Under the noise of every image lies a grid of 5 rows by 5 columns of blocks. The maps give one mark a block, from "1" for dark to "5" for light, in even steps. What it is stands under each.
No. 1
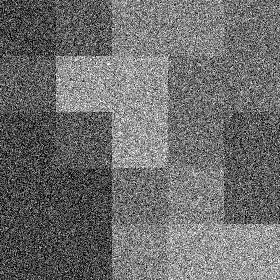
12443
25533
12532
11342
11455
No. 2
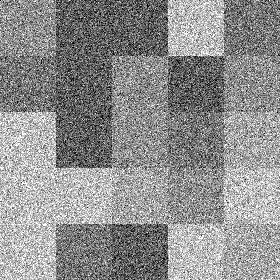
31152
21313
51324
55435
52154
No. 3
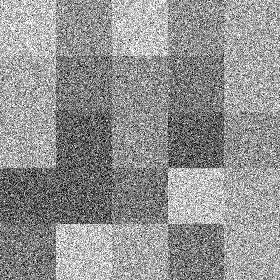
53534
42324
41313
11254
25424
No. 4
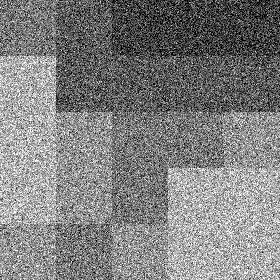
32111
52222
54334
54355
43455
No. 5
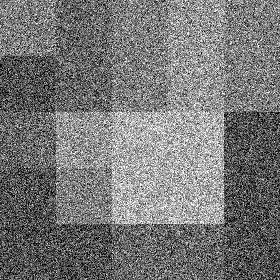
32343
12343
24551
13551
11221
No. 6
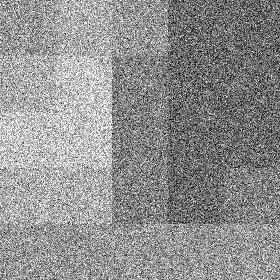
34311
45211
55211
44212
33333
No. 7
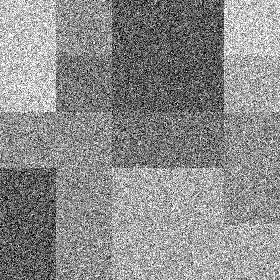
53115
52114
33223
13443
13444
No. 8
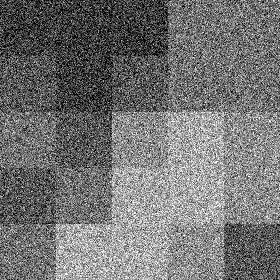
11133
21233
32454
23554
35542
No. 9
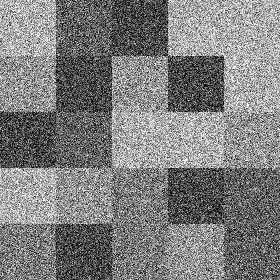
52155
41415
12554
54312
31342
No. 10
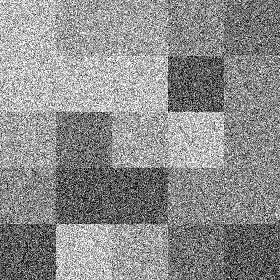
54432
55513
42453
31133
15421
